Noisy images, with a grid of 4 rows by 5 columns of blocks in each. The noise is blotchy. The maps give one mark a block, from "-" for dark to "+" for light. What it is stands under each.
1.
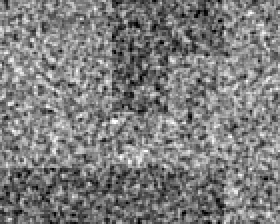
++--+
++-++
+++++
----+
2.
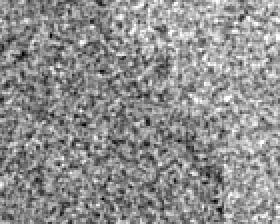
--+++
---++
----+
----+
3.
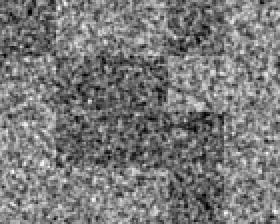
-++-+
+--++
+---+
+++-+
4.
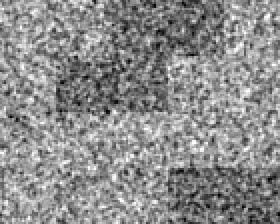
++--+
+--++
+++++
+++--
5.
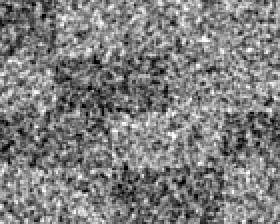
-++++
+--++
--++-
++--+
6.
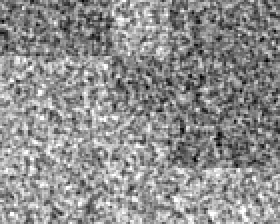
--+--
++---
+++--
+++++
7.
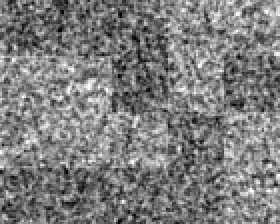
---++
++-+-
+++-+
----+
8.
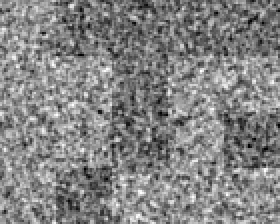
+----
++-++
++-+-
+-+++
